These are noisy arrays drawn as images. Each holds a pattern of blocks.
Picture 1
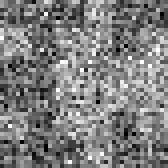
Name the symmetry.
top and bottom mirror each other
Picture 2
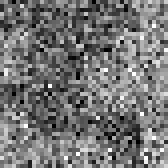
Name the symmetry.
no symmetry
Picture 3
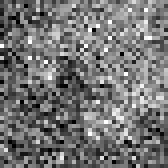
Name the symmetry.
mirrored about the diagonal from the bottom left
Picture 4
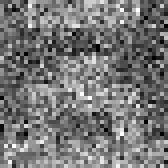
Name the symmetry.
left and right mirror each other
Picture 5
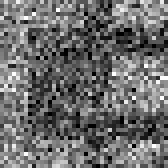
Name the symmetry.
top and bottom mirror each other
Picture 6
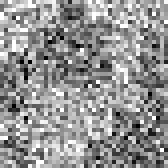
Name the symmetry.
no symmetry
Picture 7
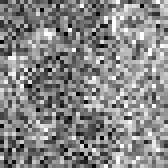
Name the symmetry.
top and bottom mirror each other
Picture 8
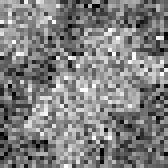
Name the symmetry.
mirrored about the diagonal from the top left
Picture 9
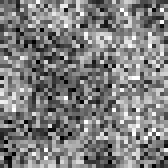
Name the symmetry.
top and bottom mirror each other
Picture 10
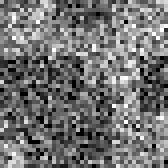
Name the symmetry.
mirrored about the diagonal from the bottom left
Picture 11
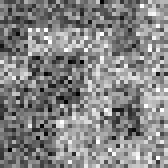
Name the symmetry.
no symmetry
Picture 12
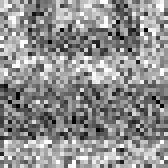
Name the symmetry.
left and right mirror each other
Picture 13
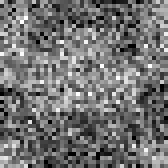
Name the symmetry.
left and right mirror each other
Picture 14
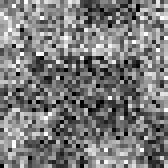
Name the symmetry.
no symmetry
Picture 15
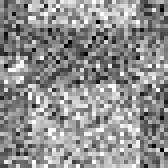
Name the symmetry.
left and right mirror each other
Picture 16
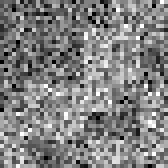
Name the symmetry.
mirrored about the diagonal from the top left
